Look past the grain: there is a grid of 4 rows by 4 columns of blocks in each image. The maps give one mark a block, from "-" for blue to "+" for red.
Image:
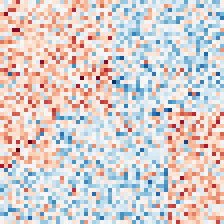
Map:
+ + - -
+ + - -
+ - - +
- - - +
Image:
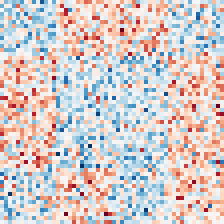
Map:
- + + -
+ - - +
+ - - +
- + - +
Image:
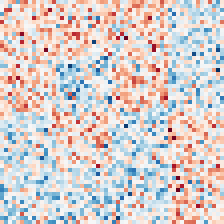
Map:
+ + + -
+ - + -
- + - +
- - - +
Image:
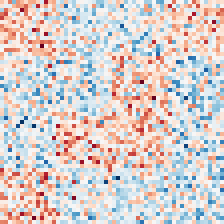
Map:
+ - - +
- - + -
- + + -
+ - - -
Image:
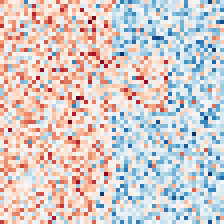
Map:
+ + - -
+ + + -
+ + - -
+ + - -
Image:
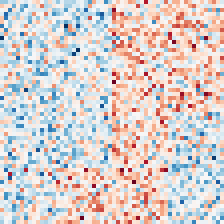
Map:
- - + +
- - + +
- - + -
- + + -
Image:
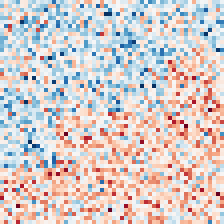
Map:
- - - -
- - - +
- + + +
+ + + +
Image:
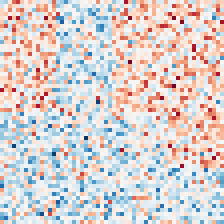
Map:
+ - + +
+ - + +
- - - +
- - - -
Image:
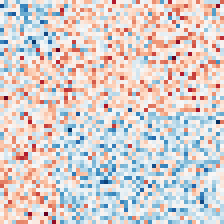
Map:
- + + +
+ + + +
+ - - -
+ - - -
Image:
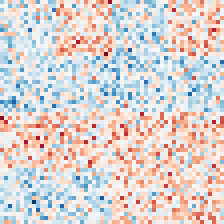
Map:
- + - +
- - - -
+ + + +
- - + +
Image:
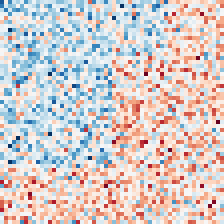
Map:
- - - +
- - + +
- - + +
+ + + +
